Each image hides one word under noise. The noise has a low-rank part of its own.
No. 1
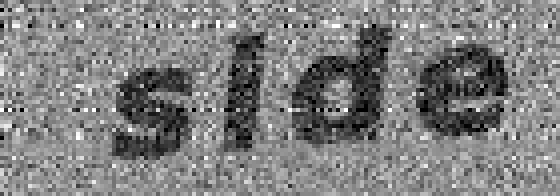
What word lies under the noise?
side
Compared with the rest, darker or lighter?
darker
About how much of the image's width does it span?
two thirds
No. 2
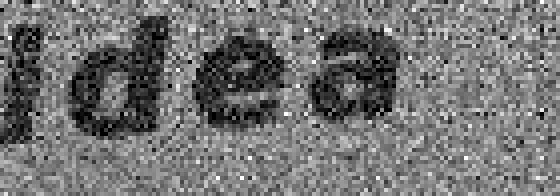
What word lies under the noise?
idea
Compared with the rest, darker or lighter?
darker
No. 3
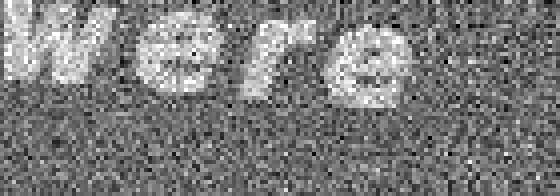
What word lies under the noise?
were
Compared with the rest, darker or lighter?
lighter
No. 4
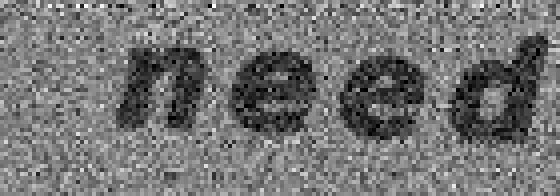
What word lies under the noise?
need
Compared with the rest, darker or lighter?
darker
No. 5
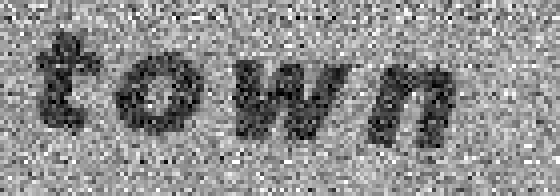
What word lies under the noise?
town
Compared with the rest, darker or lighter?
darker
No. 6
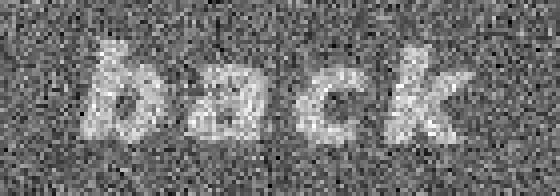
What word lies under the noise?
back
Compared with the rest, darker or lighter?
lighter
